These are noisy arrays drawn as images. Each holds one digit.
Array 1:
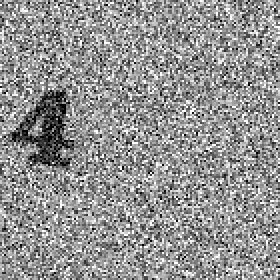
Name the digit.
4
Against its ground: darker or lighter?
darker
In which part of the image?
middle left
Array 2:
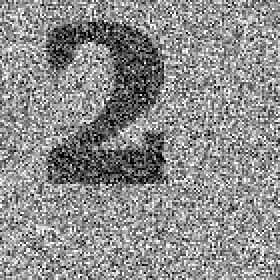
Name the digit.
2
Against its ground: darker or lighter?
darker
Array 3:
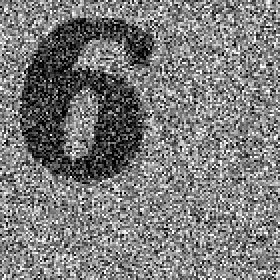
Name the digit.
6
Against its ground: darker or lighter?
darker
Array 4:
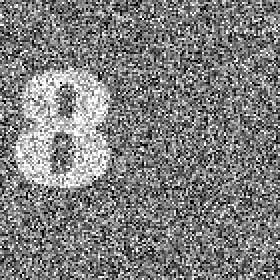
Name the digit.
8
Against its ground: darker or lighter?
lighter
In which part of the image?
middle left
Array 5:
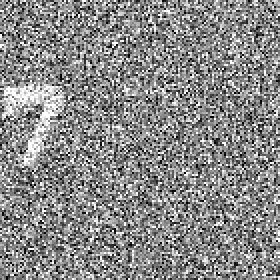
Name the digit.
7
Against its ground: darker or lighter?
lighter
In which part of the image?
middle left
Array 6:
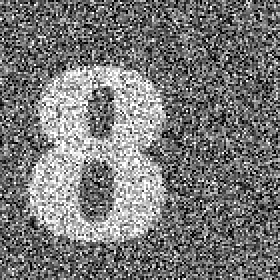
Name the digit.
8
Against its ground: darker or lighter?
lighter
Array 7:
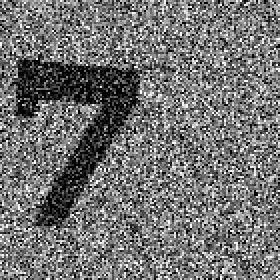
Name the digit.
7
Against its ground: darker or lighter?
darker
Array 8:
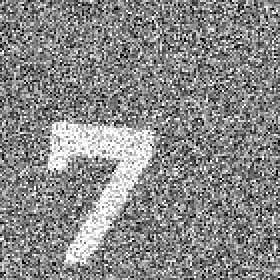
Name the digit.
7
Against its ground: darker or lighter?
lighter
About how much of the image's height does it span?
half
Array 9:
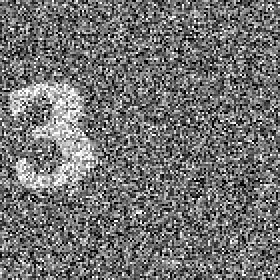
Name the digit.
3
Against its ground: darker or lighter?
lighter
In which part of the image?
middle left
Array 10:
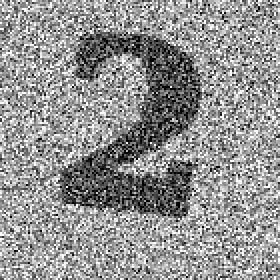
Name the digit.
2
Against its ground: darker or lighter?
darker
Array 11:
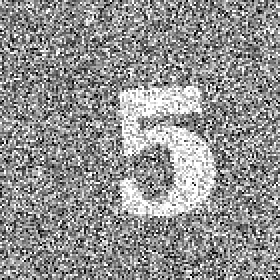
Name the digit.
5
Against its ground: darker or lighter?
lighter
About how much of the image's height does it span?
half
